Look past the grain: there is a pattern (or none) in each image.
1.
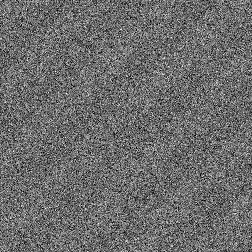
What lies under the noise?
diagonal stripes
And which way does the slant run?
bottom left to top right
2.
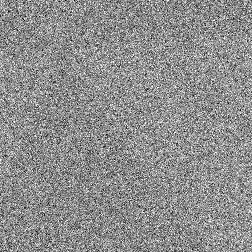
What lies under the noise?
spokes from one point
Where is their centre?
top left
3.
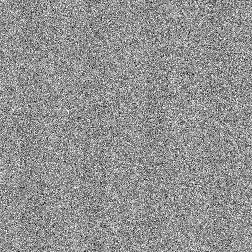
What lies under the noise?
vertical stripes
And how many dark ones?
4
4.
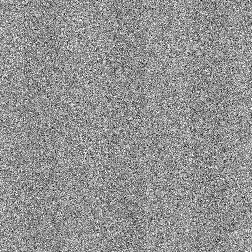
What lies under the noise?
vertical stripes
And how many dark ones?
3
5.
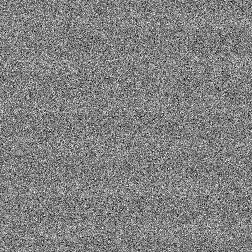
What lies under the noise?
horizontal stripes
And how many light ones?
6
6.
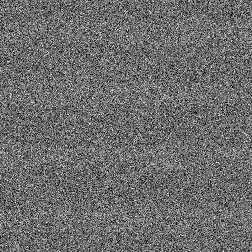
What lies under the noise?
horizontal stripes
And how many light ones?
4
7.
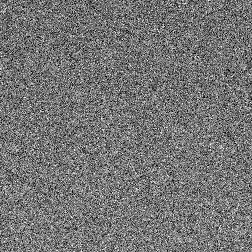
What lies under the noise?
a smooth slope
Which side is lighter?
bottom
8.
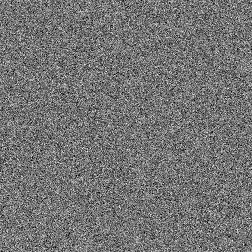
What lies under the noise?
only noise
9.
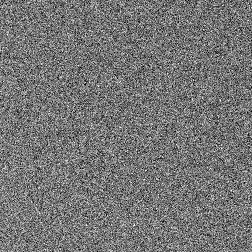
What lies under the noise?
a smooth slope
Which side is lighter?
bottom left
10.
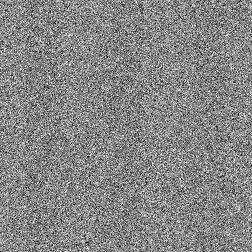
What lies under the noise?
vertical stripes
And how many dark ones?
3
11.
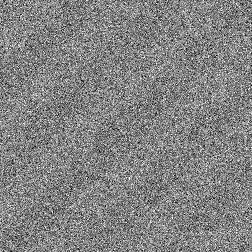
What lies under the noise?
diagonal stripes
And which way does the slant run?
bottom left to top right
